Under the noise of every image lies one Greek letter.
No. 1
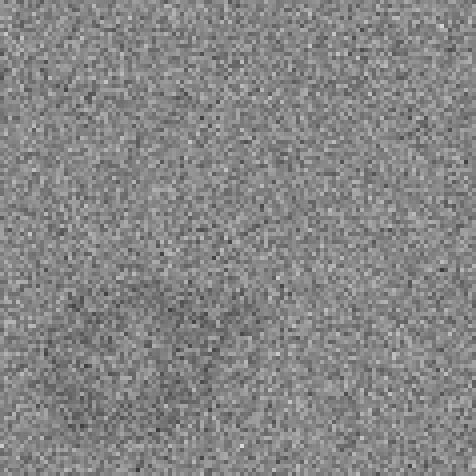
sigma
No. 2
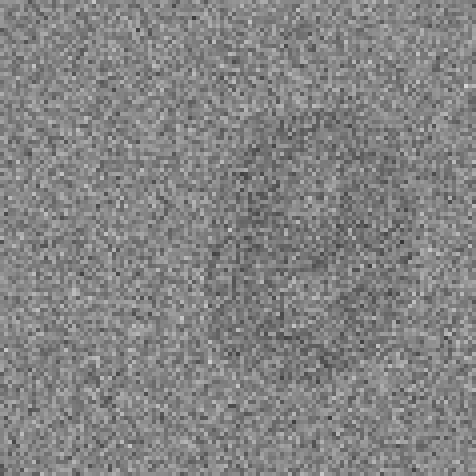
theta
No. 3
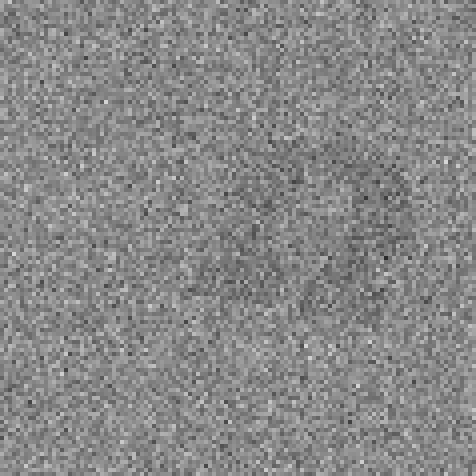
omega
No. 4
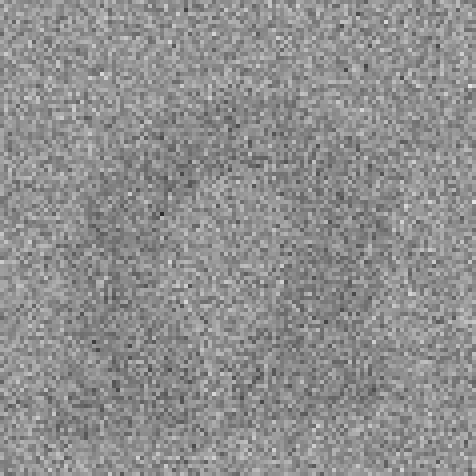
omega
